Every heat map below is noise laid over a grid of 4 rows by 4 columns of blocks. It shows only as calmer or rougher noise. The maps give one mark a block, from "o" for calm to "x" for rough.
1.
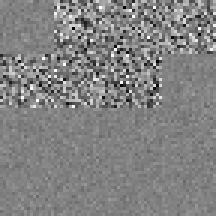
oxxx
xxxo
oooo
oooo
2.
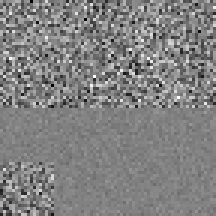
xxxx
xxxx
oooo
xooo
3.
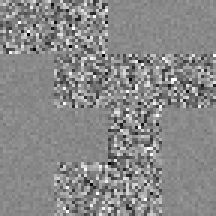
xxoo
oxxx
ooxo
oxxo
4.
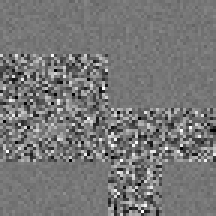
oooo
xxoo
xxxx
ooxo
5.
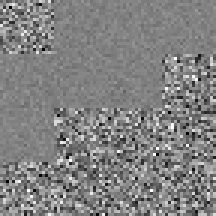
xooo
ooox
oxxx
xxxx
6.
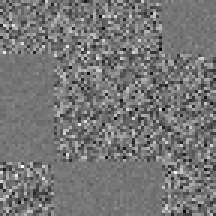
xxxo
oxxx
oxxx
xoox
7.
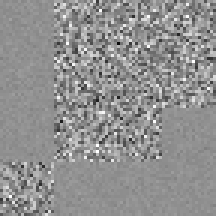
oxxx
oxxx
oxxo
xooo
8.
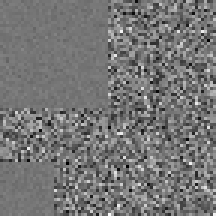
ooxx
ooxx
xxxx
oxxx
